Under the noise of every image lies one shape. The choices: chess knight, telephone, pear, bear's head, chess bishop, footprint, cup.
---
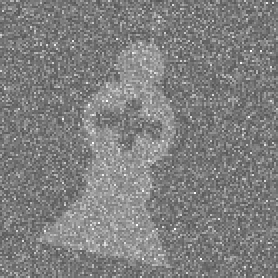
light chess bishop
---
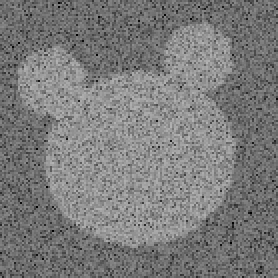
light bear's head
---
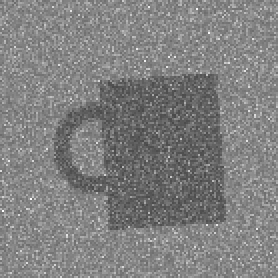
dark cup
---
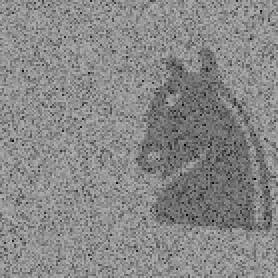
dark chess knight
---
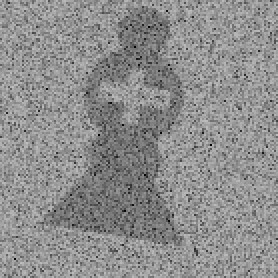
dark chess bishop
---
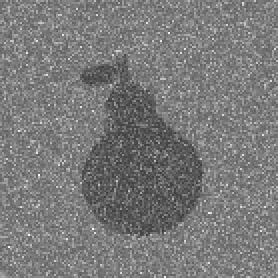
dark pear
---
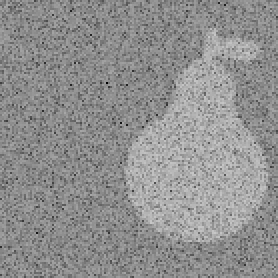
light pear
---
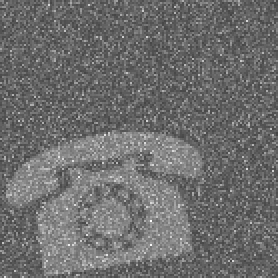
light telephone
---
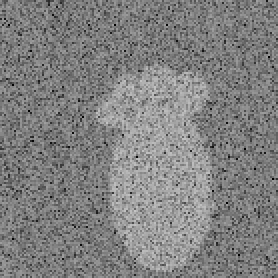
light footprint
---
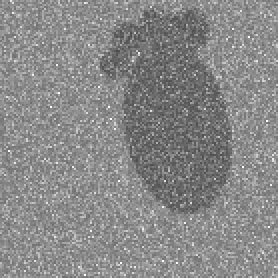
dark footprint
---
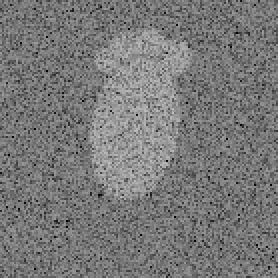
light footprint
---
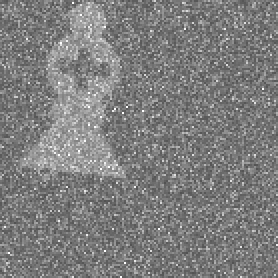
light chess bishop
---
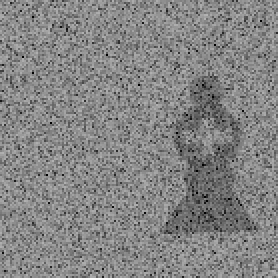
dark chess bishop
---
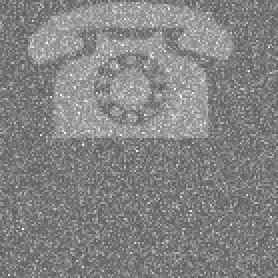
light telephone
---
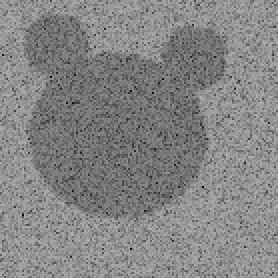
dark bear's head
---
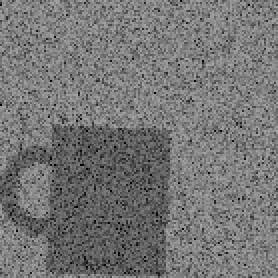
dark cup
